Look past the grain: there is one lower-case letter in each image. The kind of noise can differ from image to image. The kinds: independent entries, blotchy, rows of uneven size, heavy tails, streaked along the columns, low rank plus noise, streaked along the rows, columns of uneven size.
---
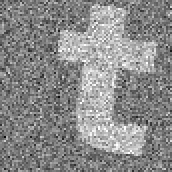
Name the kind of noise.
low rank plus noise
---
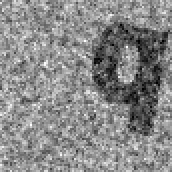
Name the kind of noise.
blotchy
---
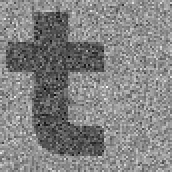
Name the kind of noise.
independent entries
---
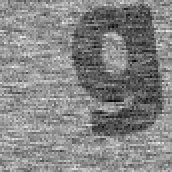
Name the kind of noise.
streaked along the rows
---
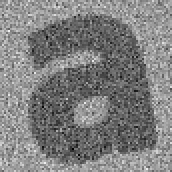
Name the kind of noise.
low rank plus noise
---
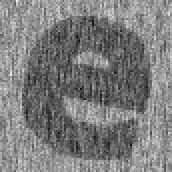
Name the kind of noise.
streaked along the columns
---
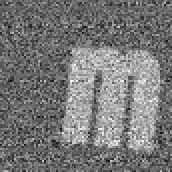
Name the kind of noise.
rows of uneven size
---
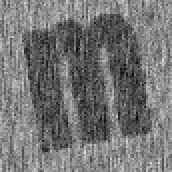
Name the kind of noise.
streaked along the columns
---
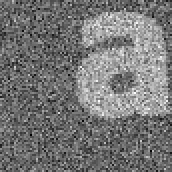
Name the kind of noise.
low rank plus noise
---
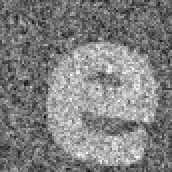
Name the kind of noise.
blotchy
